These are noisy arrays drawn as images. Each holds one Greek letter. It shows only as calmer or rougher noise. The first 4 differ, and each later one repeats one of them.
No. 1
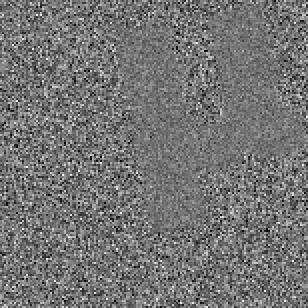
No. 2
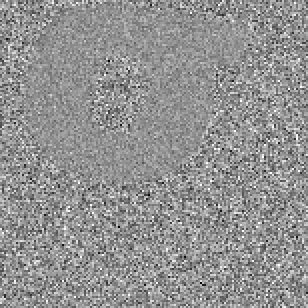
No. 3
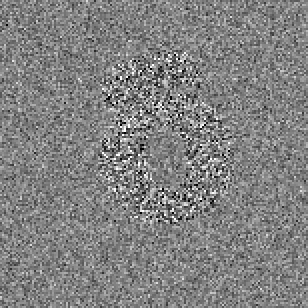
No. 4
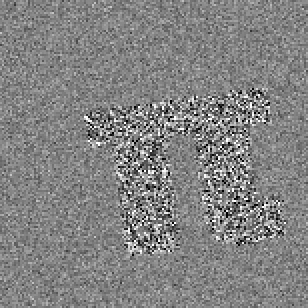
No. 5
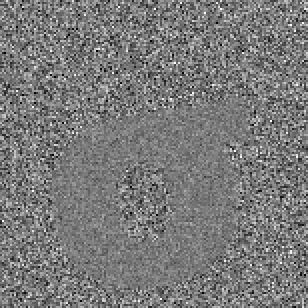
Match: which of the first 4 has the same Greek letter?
2
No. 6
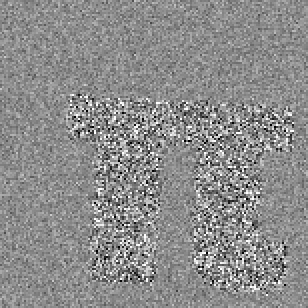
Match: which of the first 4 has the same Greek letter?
4
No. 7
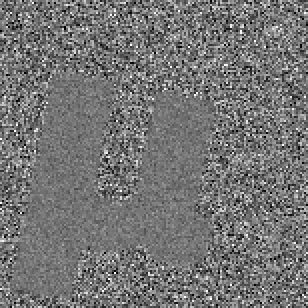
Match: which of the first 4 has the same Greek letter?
1
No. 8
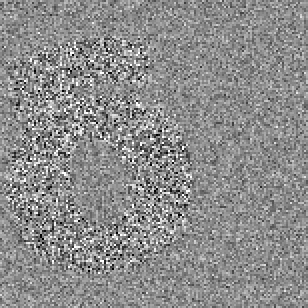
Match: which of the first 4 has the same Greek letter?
3
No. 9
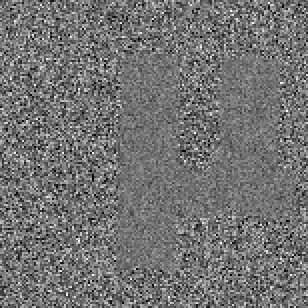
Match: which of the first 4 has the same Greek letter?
1
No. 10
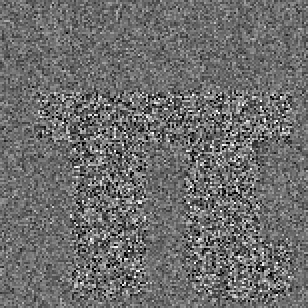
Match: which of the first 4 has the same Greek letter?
4
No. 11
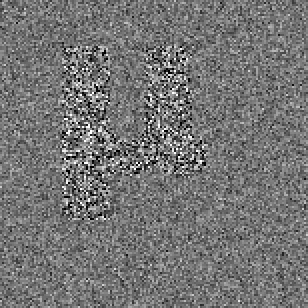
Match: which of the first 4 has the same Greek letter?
1
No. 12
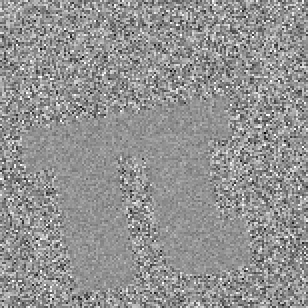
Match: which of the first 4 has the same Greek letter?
4
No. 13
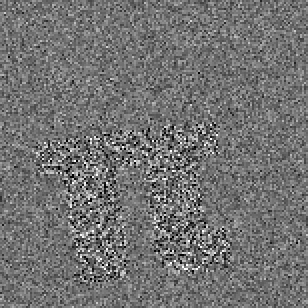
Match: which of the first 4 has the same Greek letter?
4
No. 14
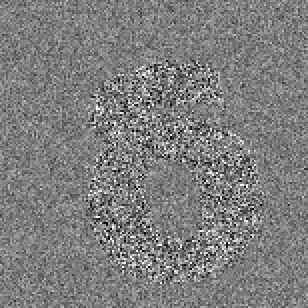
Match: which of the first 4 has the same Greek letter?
3
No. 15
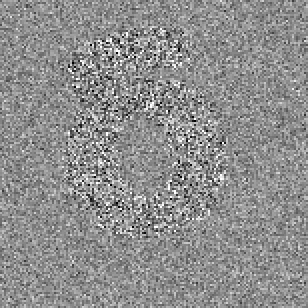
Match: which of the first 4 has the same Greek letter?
3
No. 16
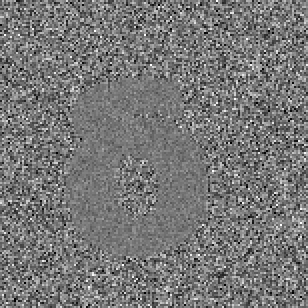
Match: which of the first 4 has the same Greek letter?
3
